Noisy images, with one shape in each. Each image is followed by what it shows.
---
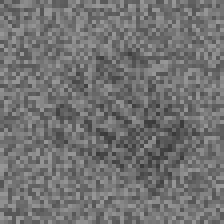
chess queen
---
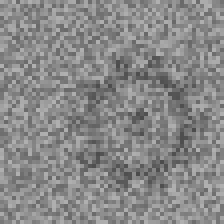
gear
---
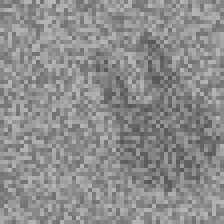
rabbit's head
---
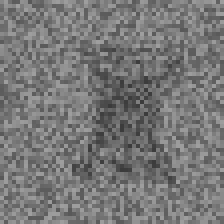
chess rook
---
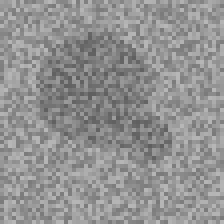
light bulb
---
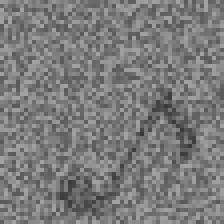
musical note
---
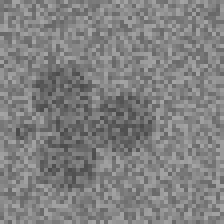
club
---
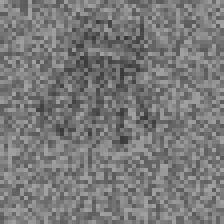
chess queen
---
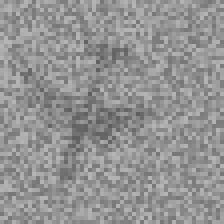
airplane
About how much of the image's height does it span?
two thirds
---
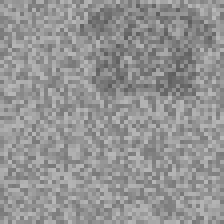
telephone
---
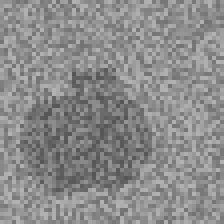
apple
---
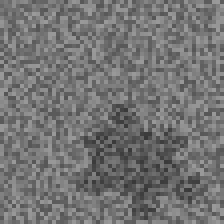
turtle
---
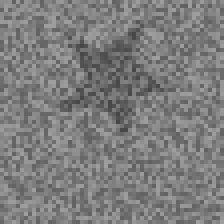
star
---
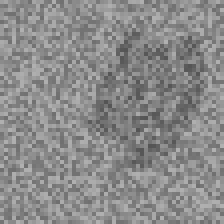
telephone
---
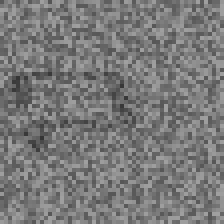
pair of musical notes
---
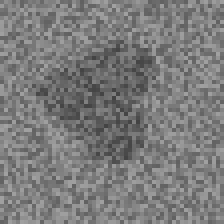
heart
